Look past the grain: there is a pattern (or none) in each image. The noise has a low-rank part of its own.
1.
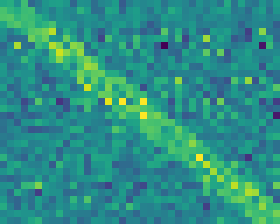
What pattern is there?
a diagonal band
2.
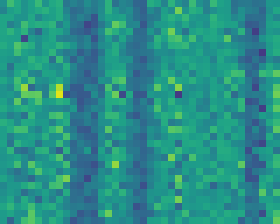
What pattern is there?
bands of columns
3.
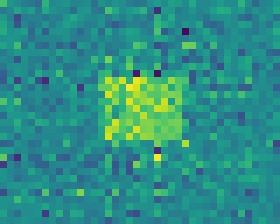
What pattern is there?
one block
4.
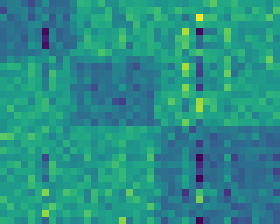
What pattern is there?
blocks along the diagonal
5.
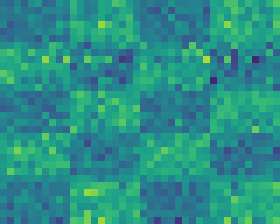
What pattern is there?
a checkerboard
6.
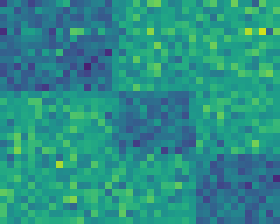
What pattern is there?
blocks along the diagonal
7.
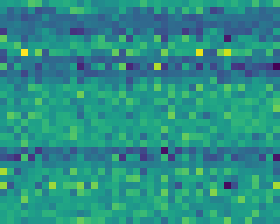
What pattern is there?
bands of rows
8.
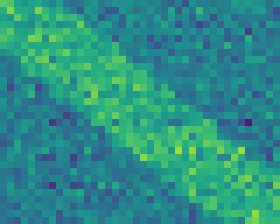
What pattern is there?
a diagonal band
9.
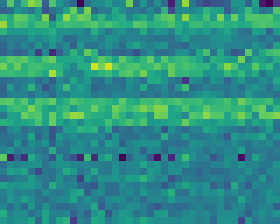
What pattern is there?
bands of rows
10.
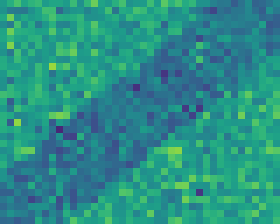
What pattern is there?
a diagonal band
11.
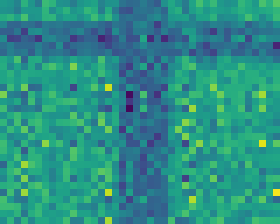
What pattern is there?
bands of rows crossing bands of columns
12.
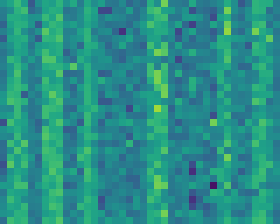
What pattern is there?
bands of columns
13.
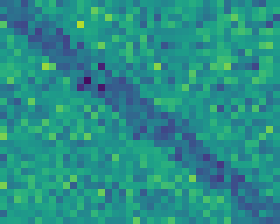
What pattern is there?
a diagonal band
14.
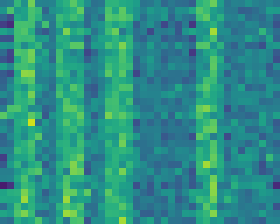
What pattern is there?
bands of columns
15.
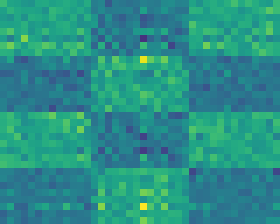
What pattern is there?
a checkerboard
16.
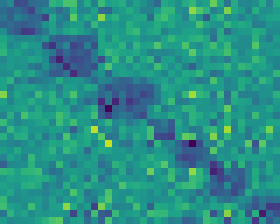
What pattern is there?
blocks along the diagonal
